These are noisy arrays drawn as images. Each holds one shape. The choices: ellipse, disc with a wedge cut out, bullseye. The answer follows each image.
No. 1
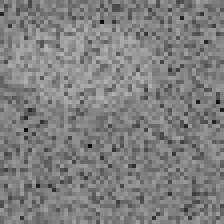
light ellipse
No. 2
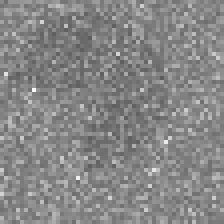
dark disc with a wedge cut out
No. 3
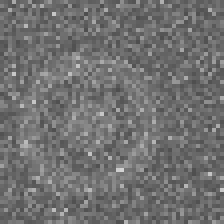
light bullseye
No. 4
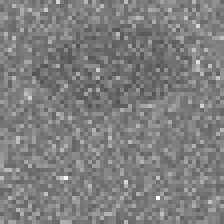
dark ellipse
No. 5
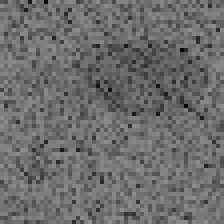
dark ellipse
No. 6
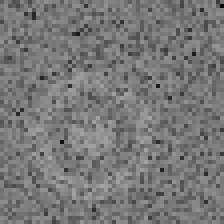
light bullseye
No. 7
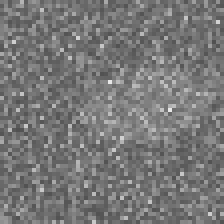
light ellipse
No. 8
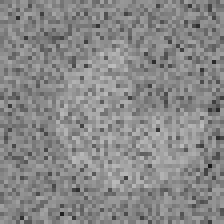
light disc with a wedge cut out
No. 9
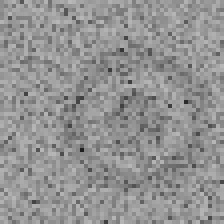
dark bullseye
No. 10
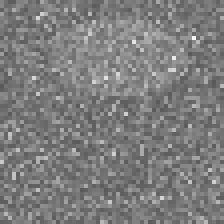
light ellipse
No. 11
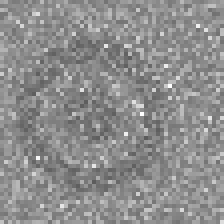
dark bullseye
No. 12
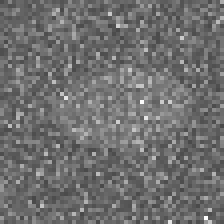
light ellipse
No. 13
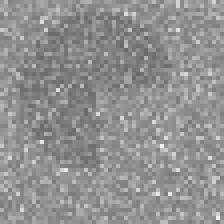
dark disc with a wedge cut out
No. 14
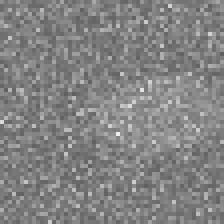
light ellipse
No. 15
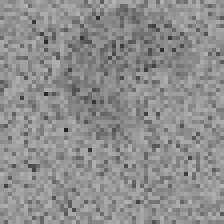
dark disc with a wedge cut out
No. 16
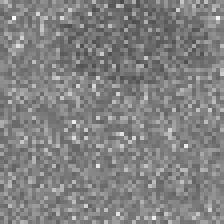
dark ellipse
